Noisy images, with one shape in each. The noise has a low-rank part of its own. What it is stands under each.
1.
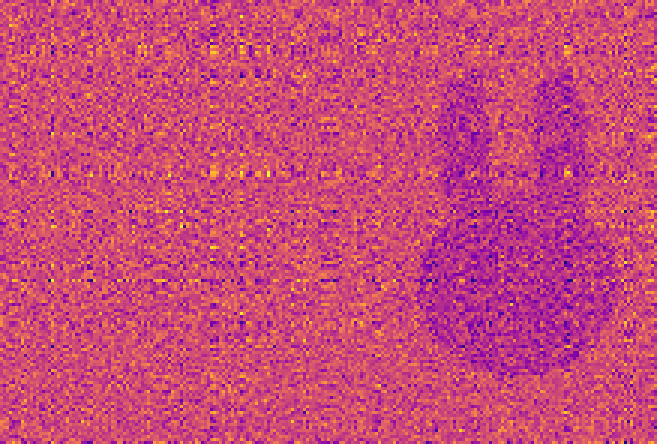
rabbit's head
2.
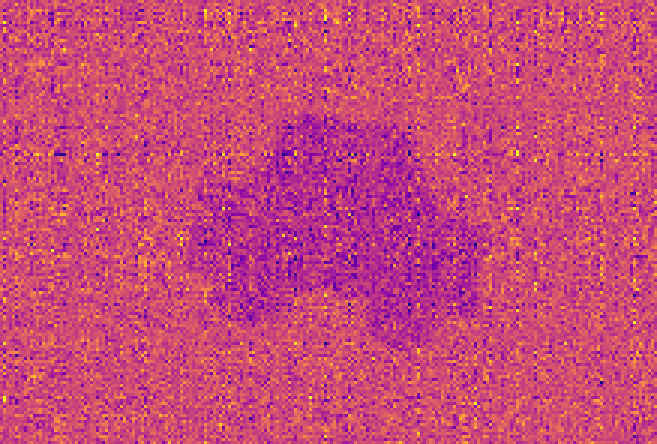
car
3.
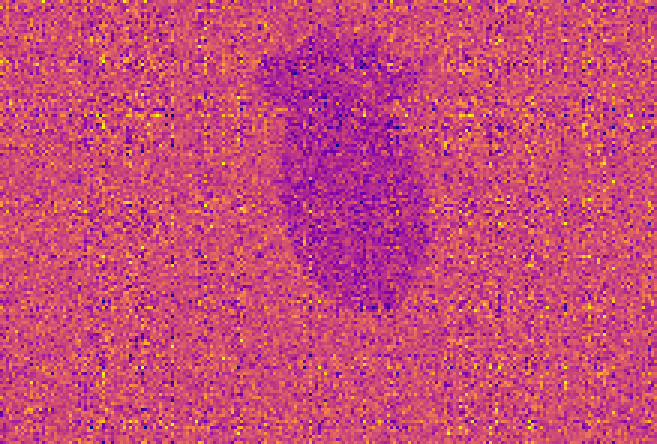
footprint
